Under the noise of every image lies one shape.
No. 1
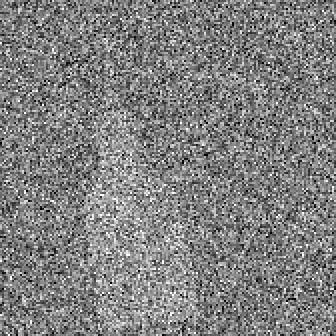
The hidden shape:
bottle
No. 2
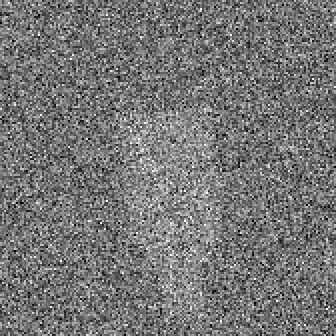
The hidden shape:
bottle
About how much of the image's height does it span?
two thirds
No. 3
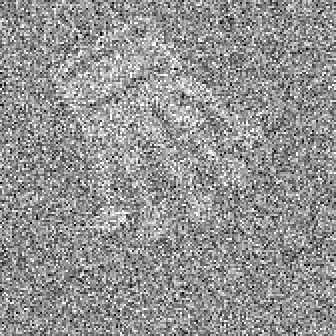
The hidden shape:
chess queen
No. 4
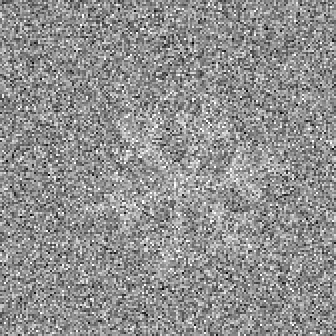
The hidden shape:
snowflake
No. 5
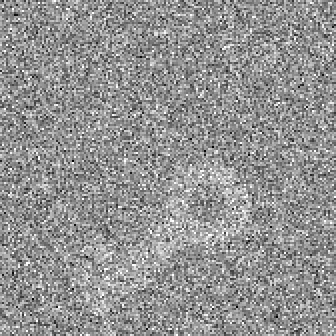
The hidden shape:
key
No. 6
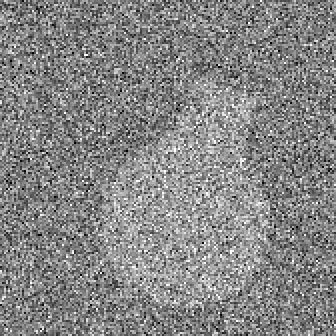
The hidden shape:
light bulb
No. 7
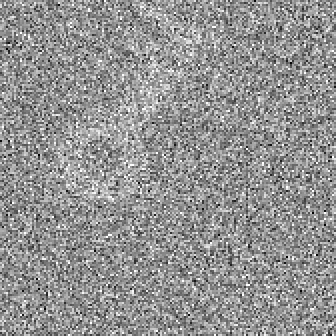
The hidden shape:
key
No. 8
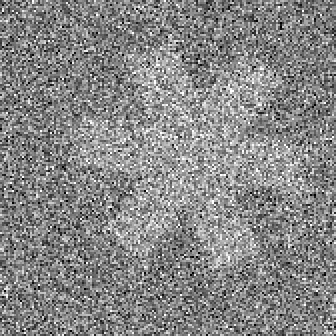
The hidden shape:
asterisk
